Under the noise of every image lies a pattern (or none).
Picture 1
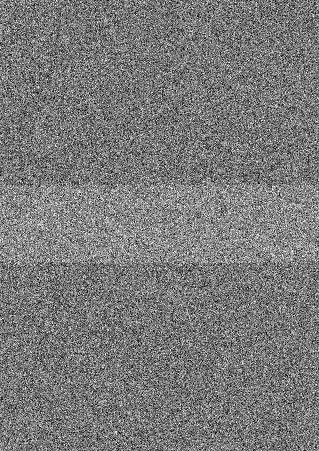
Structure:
one horizontal stripe
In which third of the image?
middle
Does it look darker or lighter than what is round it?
lighter
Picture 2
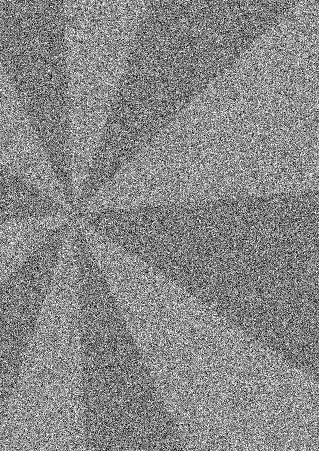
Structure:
spokes from one point
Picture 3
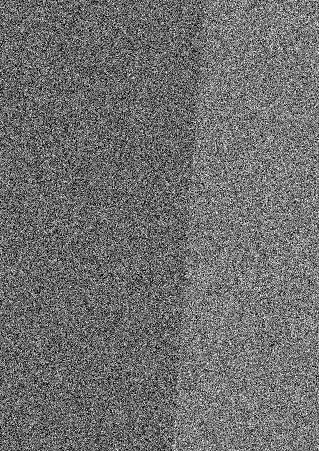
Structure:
a sharp edge
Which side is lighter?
right
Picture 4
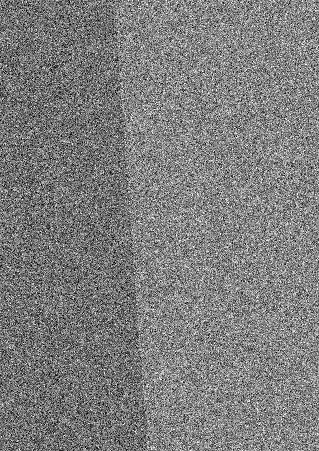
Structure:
a sharp edge
